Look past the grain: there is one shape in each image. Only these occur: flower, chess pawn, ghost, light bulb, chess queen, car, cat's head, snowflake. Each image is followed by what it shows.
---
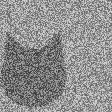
cat's head
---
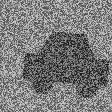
car
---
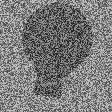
light bulb
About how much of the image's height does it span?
nearly all
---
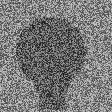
light bulb
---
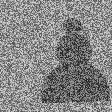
chess pawn
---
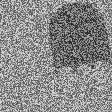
ghost
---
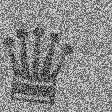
chess queen
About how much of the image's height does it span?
two thirds
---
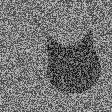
cat's head
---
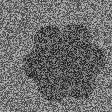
flower
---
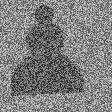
chess pawn
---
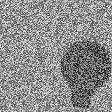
light bulb
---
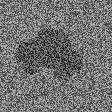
car
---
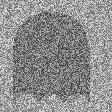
ghost
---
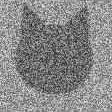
cat's head
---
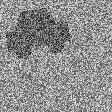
car
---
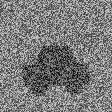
car
